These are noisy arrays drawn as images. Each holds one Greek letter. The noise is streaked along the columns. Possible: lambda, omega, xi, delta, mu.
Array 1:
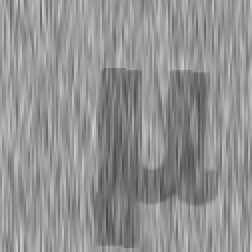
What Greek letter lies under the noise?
mu
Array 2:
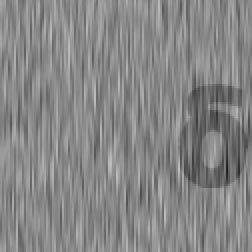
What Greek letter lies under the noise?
delta
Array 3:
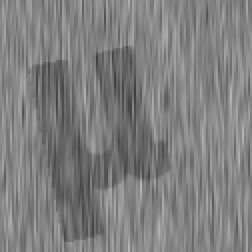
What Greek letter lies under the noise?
mu
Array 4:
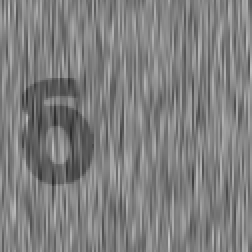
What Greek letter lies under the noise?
delta
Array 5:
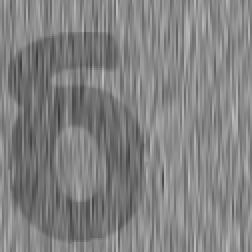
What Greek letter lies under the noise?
delta
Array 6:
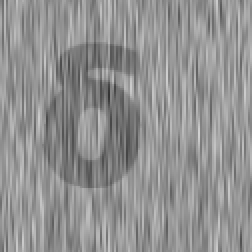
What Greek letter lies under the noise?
delta
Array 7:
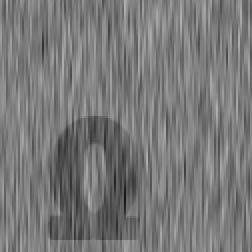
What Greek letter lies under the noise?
omega
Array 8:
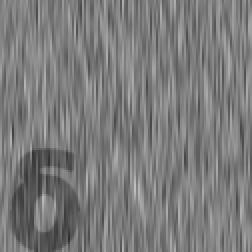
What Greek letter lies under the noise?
delta
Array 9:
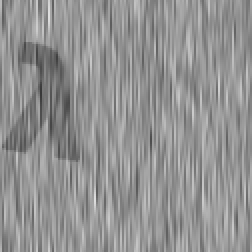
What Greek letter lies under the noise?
lambda
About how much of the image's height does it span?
half
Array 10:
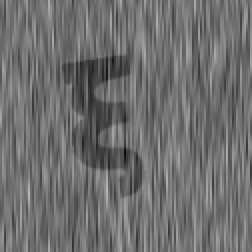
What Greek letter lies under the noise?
xi
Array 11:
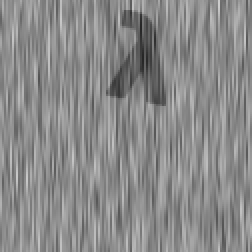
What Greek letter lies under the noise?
lambda
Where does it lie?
top middle
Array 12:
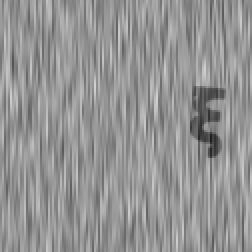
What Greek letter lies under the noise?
xi
